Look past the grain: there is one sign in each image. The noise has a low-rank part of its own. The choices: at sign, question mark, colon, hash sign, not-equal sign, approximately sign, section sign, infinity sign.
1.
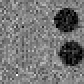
colon
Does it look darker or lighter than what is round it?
darker
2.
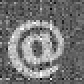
at sign
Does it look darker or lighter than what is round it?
lighter
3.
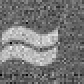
approximately sign
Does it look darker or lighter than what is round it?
lighter
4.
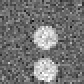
colon
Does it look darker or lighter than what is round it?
lighter
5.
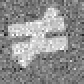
not-equal sign
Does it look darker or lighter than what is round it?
lighter
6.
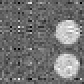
colon
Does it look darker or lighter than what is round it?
lighter
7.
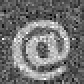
at sign
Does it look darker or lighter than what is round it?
lighter
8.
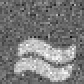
approximately sign
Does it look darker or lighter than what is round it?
lighter
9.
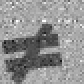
not-equal sign
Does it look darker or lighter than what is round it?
darker
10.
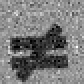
not-equal sign
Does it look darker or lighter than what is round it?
darker
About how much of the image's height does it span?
two thirds
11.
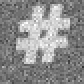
hash sign
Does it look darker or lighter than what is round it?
lighter
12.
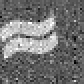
approximately sign
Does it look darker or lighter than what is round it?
lighter
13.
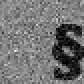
section sign
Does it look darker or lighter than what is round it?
darker
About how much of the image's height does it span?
two thirds
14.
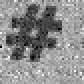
hash sign
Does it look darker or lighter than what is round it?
darker
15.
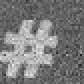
hash sign
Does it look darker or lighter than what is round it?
lighter
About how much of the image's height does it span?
two thirds
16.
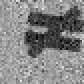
not-equal sign
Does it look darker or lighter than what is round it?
darker
